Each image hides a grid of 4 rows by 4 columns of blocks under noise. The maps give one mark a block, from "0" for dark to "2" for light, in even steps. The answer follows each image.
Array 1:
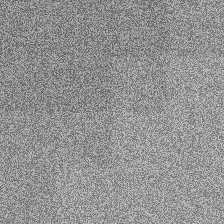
0 0 0 1
0 0 1 2
1 1 2 2
1 2 2 2
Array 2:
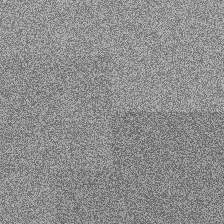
2 2 2 2
1 1 2 2
1 1 0 0
1 0 0 0
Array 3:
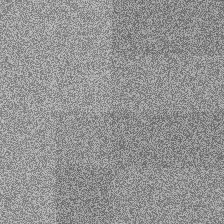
2 2 0 0
2 2 1 1
2 1 0 0
2 0 1 1
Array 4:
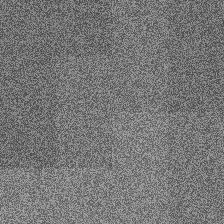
0 0 1 0
0 1 1 0
0 1 2 1
2 2 2 1
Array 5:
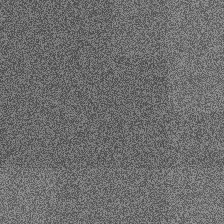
0 0 1 2
0 0 0 2
0 0 0 1
2 1 1 2
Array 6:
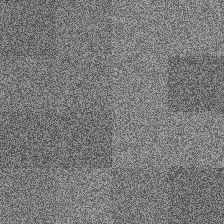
0 1 2 2
1 1 2 0
0 0 2 2
1 2 1 0
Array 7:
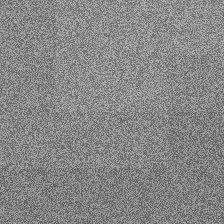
1 2 2 2
1 2 2 1
1 1 1 0
0 0 0 0
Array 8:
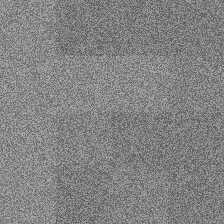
2 0 0 0
2 2 2 1
2 1 0 0
2 0 1 0
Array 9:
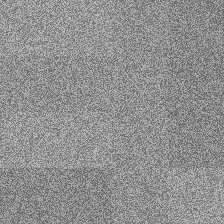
2 2 1 0
1 1 1 0
2 2 1 0
0 0 1 2
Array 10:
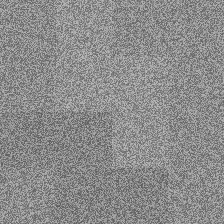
1 2 1 1
1 2 2 1
0 0 2 1
1 0 0 1
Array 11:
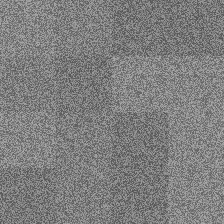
2 1 0 0
1 0 2 2
2 1 0 2
0 1 0 2
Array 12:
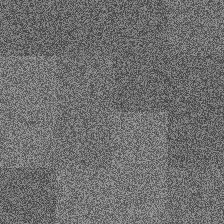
0 0 0 1
2 1 0 0
2 1 2 0
0 2 2 1
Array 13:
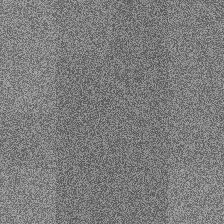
2 1 0 1
2 0 0 1
1 0 0 1
2 0 0 2
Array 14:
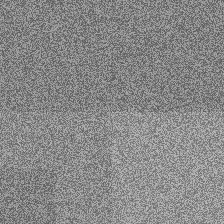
0 0 0 0
0 0 0 0
1 1 2 2
0 1 2 2
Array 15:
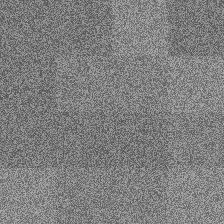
0 0 2 0
0 1 1 2
0 0 0 1
2 1 1 2
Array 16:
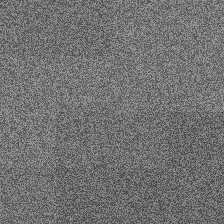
1 1 2 2
2 2 2 2
2 1 1 0
1 0 0 0
